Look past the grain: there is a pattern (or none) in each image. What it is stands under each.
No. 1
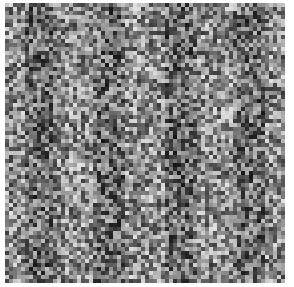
vertical stripes
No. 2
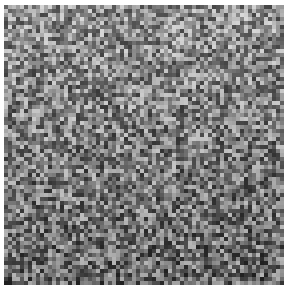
a smooth slope
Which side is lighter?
top
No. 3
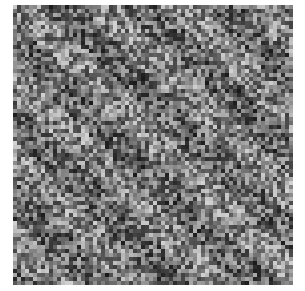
diagonal stripes
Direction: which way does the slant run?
top left to bottom right
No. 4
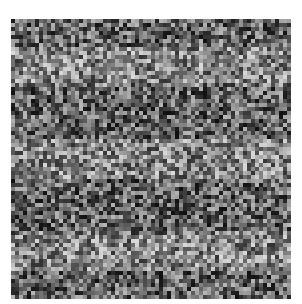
horizontal stripes
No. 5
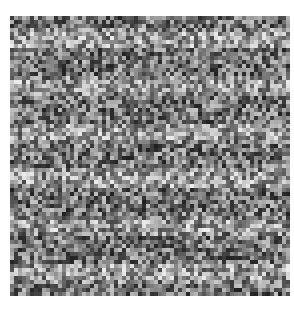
horizontal stripes
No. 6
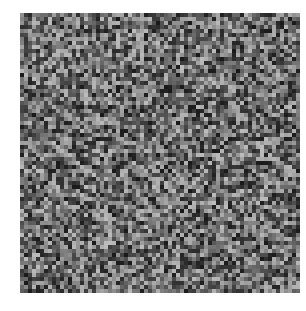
only noise
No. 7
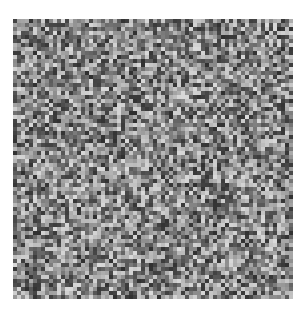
only noise
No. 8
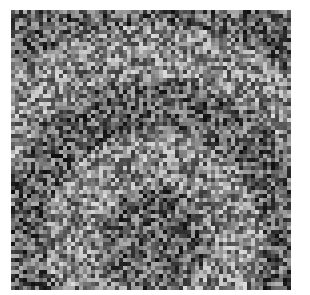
rings round one point
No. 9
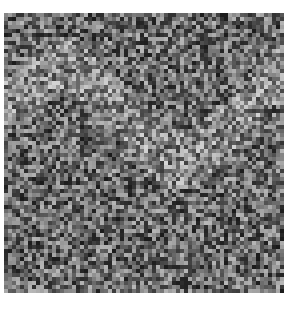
a wavy band
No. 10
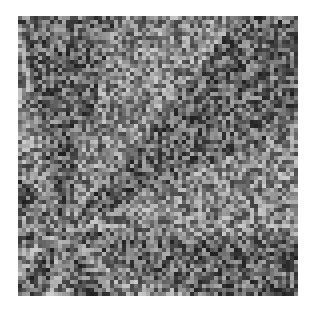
spokes from one point
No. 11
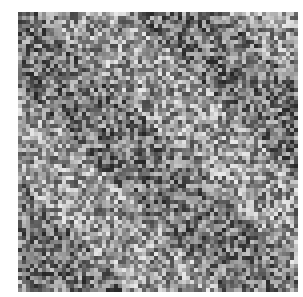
diagonal stripes
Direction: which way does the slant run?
top left to bottom right
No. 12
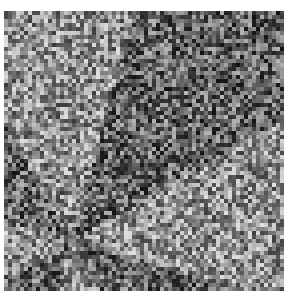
spokes from one point
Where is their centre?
bottom left
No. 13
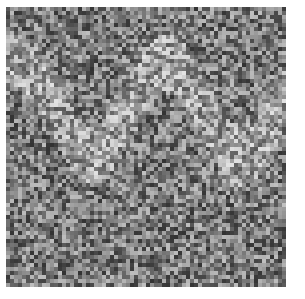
a wavy band
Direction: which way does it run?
left to right
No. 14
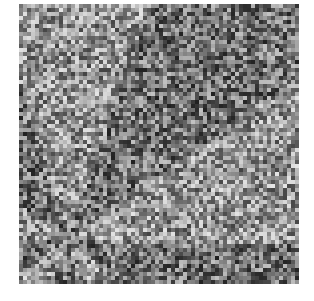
spokes from one point
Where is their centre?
bottom left
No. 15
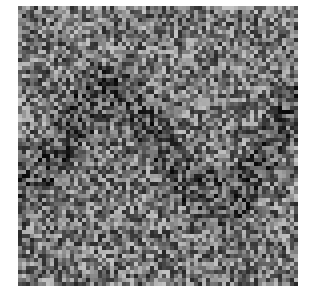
a wavy band
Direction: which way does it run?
left to right
